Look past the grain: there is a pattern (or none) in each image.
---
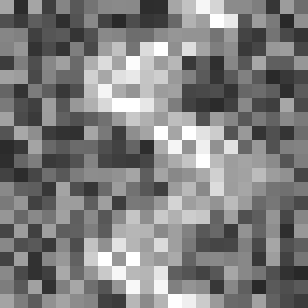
a wavy band
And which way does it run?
top to bottom
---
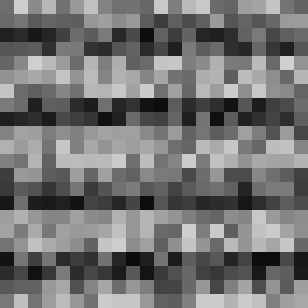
horizontal stripes
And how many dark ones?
4
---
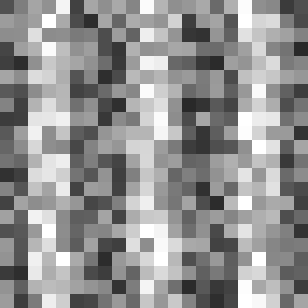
vertical stripes
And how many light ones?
3
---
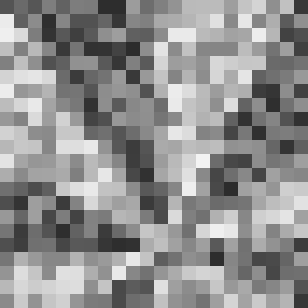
spokes from one point
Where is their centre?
bottom middle
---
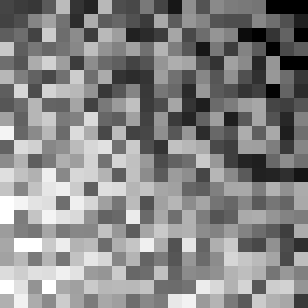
a smooth slope
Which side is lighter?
bottom left
